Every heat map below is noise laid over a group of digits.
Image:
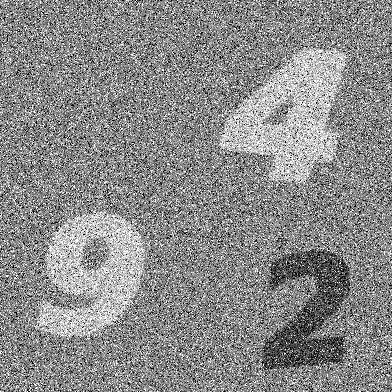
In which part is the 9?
bottom left
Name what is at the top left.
nothing
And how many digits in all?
3
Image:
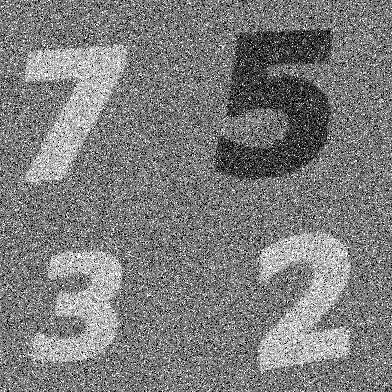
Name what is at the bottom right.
2
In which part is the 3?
bottom left
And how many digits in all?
4
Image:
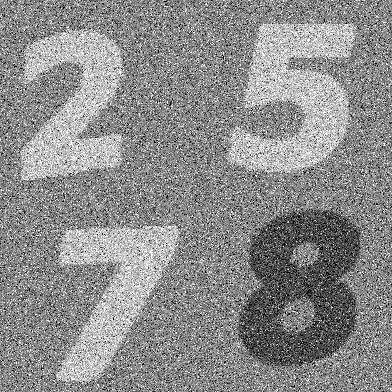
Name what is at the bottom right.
8
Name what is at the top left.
2
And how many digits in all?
4
